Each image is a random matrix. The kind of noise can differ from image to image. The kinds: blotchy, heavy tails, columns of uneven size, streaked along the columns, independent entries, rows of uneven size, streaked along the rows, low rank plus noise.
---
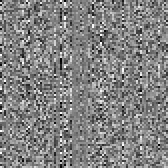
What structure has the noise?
columns of uneven size
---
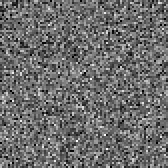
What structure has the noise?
independent entries
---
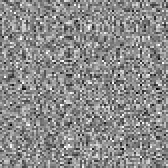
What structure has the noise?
low rank plus noise
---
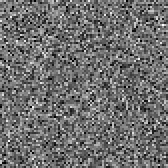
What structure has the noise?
independent entries
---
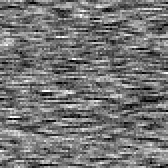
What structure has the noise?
streaked along the rows
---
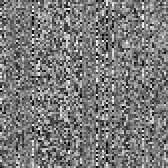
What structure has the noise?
columns of uneven size
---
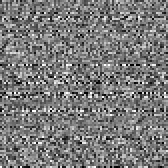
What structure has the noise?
rows of uneven size
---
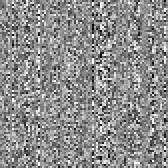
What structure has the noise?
columns of uneven size
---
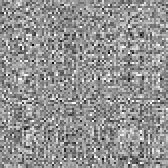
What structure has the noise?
low rank plus noise
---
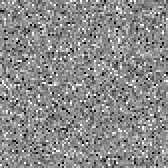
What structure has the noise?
heavy tails
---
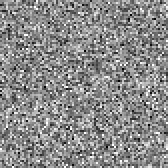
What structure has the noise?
independent entries
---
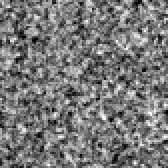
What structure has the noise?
blotchy
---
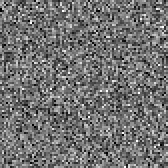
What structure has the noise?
independent entries
